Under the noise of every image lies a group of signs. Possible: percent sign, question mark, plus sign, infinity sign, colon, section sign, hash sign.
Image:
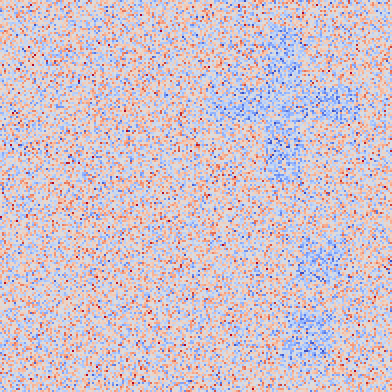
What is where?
top right: plus sign; bottom right: colon
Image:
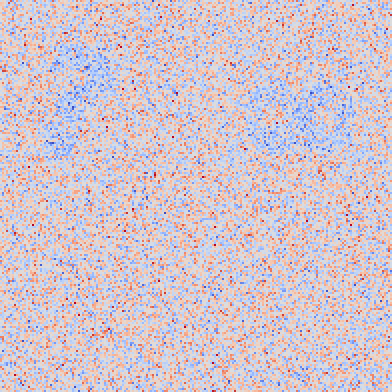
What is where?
top left: question mark; top right: infinity sign
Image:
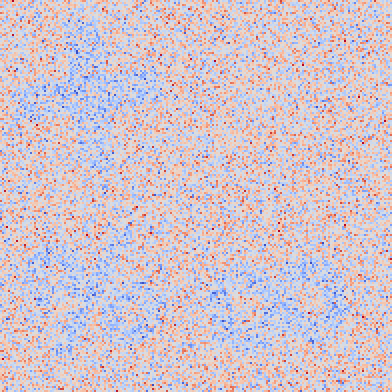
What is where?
top left: plus sign; bottom left: percent sign; bottom right: infinity sign
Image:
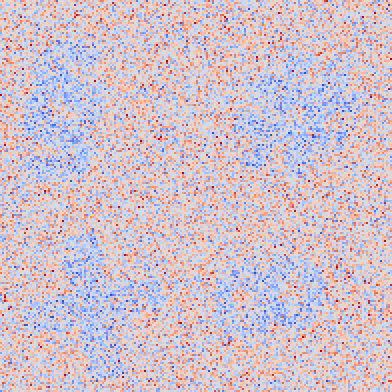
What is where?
top left: section sign; top right: hash sign; bottom left: plus sign; bottom right: infinity sign
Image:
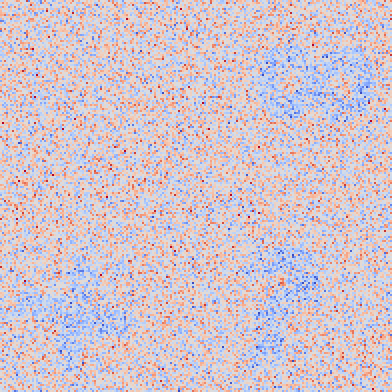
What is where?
top right: infinity sign; bottom left: plus sign; bottom right: question mark
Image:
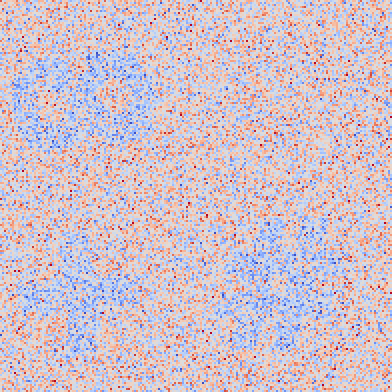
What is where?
top left: infinity sign; bottom left: plus sign; bottom right: hash sign
